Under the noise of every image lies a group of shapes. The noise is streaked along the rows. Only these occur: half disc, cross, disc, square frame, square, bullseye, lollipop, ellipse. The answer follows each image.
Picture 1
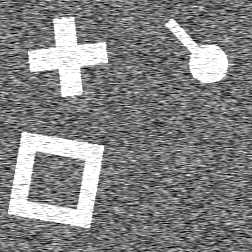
top left: cross; top right: lollipop; bottom left: square frame
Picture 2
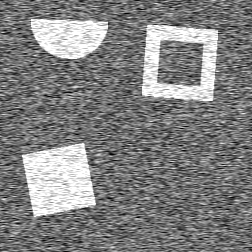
top left: half disc; top right: square frame; bottom left: square
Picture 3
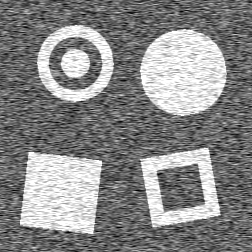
top left: bullseye; top right: disc; bottom left: square; bottom right: square frame
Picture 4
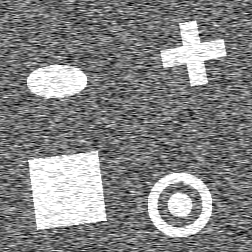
top left: ellipse; top right: cross; bottom left: square; bottom right: bullseye
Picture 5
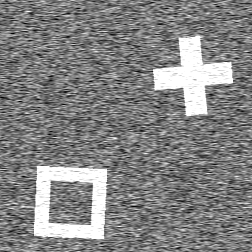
top right: cross; bottom left: square frame
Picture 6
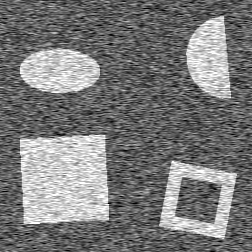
top left: ellipse; top right: half disc; bottom left: square; bottom right: square frame
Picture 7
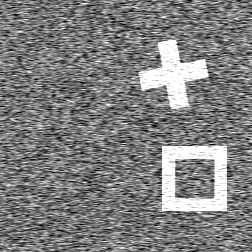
top right: cross; bottom right: square frame
